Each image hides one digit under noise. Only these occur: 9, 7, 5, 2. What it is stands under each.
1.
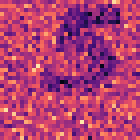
dark 5
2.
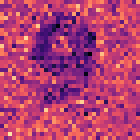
dark 9
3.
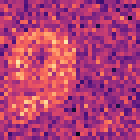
light 9
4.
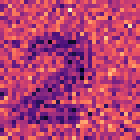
dark 2
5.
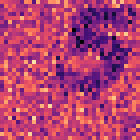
dark 5
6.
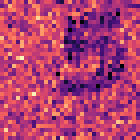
dark 5
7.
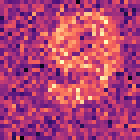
light 9
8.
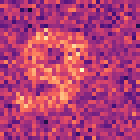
light 9
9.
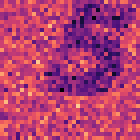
dark 5
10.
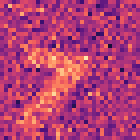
light 7
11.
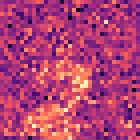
light 2
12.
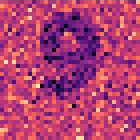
dark 9
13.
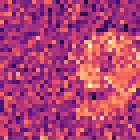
light 9
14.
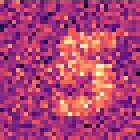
light 5
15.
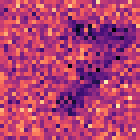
dark 7
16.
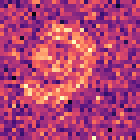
light 9
